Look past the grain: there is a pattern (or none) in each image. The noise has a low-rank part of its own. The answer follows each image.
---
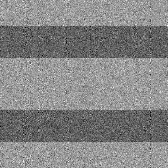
horizontal stripes
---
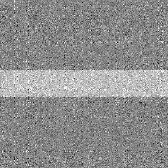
one horizontal stripe
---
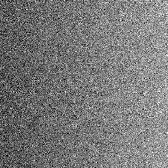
a smooth slope
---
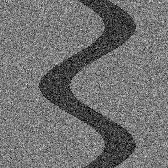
a wavy band
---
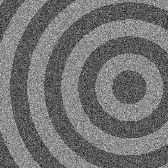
rings round one point
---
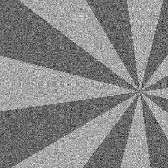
spokes from one point
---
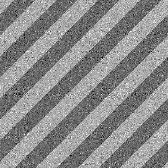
diagonal stripes
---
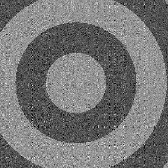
rings round one point
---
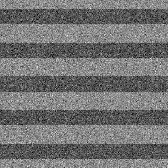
horizontal stripes
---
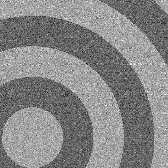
rings round one point
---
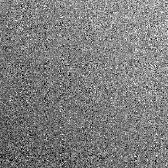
a smooth slope
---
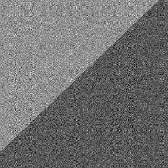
a sharp edge
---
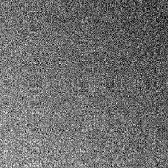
a smooth slope
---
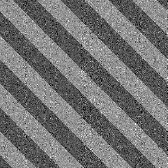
diagonal stripes
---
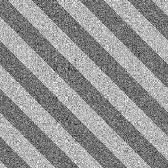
diagonal stripes
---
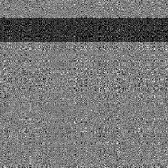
one horizontal stripe
